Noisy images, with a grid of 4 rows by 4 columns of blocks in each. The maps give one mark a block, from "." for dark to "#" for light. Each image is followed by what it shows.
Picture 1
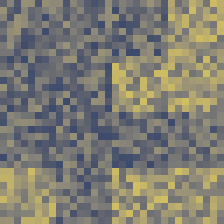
...#
..##
....
#.##
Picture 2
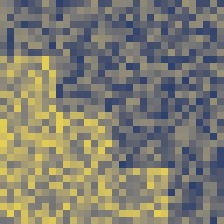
....
#...
##..
###.
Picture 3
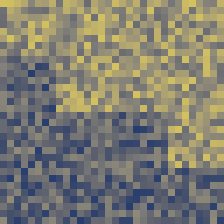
####
.###
...#
....
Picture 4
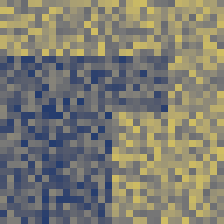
####
...#
..##
..##
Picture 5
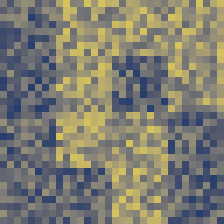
.###
.#.#
.##.
..#.
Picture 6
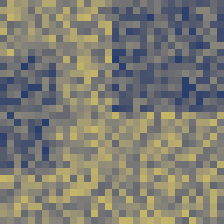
##..
.#..
.###
####
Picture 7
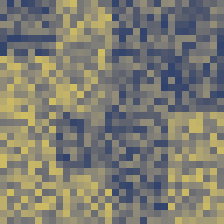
.#..
##..
#..#
##.#
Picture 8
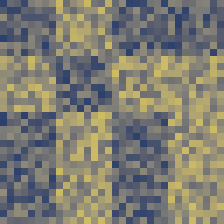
.#..
#.##
.#.#
.#.#
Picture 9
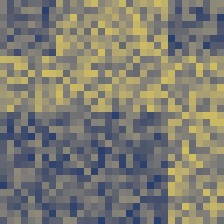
.##.
####
...#
...#
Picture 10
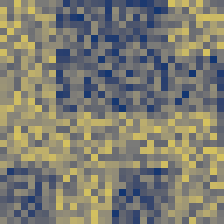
#..#
#...
####
.#.#
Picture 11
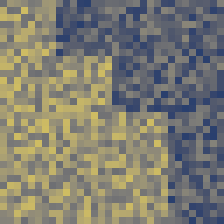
#...
##..
###.
###.
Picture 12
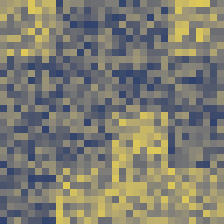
#..#
....
..#.
.###
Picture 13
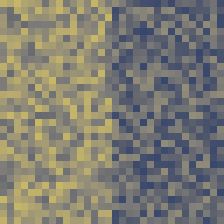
##..
##..
##..
##..
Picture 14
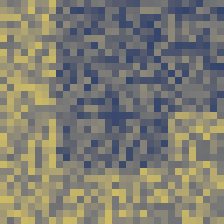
#...
#...
#..#
####
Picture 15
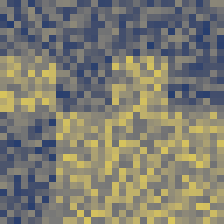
....
#.#.
.###
.###
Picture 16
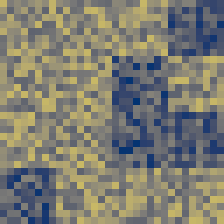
###.
##.#
##..
.###
